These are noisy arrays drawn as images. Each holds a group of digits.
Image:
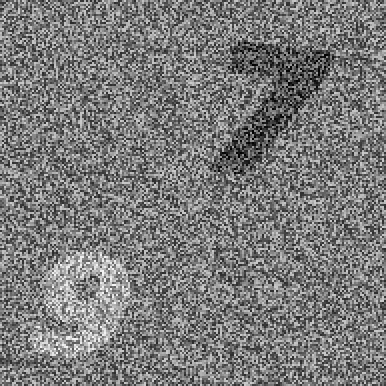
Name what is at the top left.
nothing
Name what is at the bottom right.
nothing
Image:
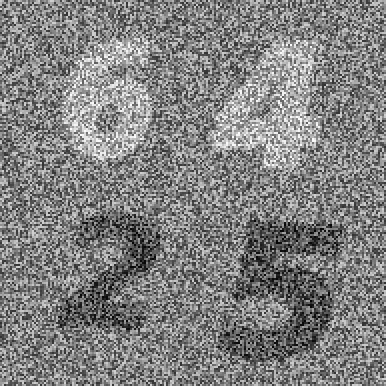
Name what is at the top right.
4
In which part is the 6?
top left
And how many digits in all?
4
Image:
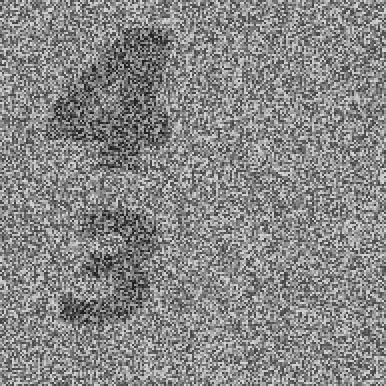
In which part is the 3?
bottom left
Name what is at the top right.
nothing
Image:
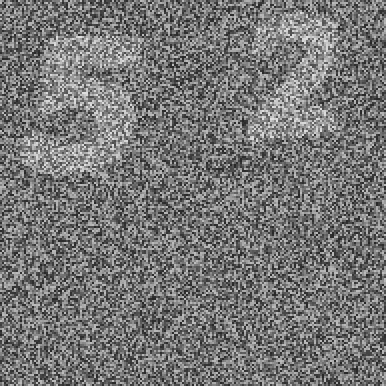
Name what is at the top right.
2
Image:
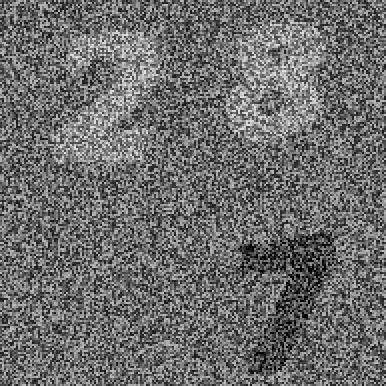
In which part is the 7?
bottom right
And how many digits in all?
3
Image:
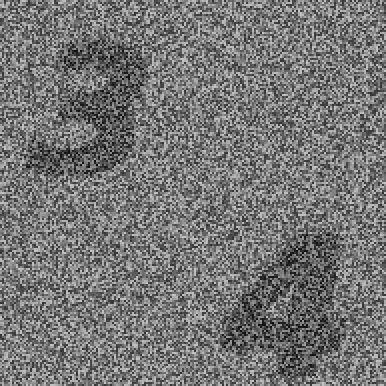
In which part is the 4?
bottom right
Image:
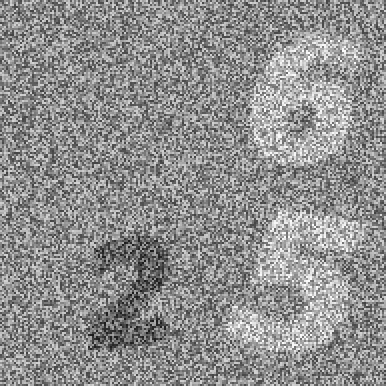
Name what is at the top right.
6
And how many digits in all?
3
